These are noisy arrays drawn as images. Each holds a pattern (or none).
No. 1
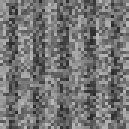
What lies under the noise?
vertical stripes
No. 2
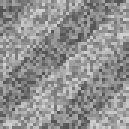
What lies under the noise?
diagonal stripes
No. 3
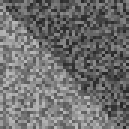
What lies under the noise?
a sharp edge
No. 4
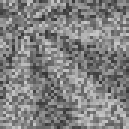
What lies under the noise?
spokes from one point
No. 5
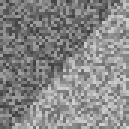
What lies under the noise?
a sharp edge
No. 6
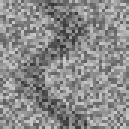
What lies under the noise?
a wavy band
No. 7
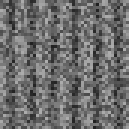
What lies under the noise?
vertical stripes
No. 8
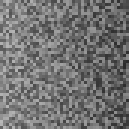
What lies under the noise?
a smooth slope
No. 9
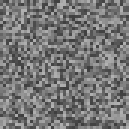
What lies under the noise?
only noise
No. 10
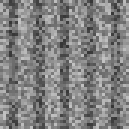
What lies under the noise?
vertical stripes
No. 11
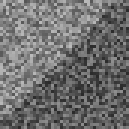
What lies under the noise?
a sharp edge
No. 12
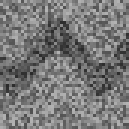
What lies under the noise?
a wavy band
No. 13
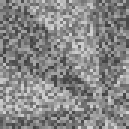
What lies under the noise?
spokes from one point
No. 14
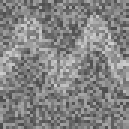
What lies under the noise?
a wavy band
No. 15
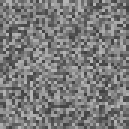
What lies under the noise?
only noise
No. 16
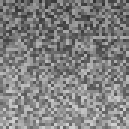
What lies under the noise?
a smooth slope
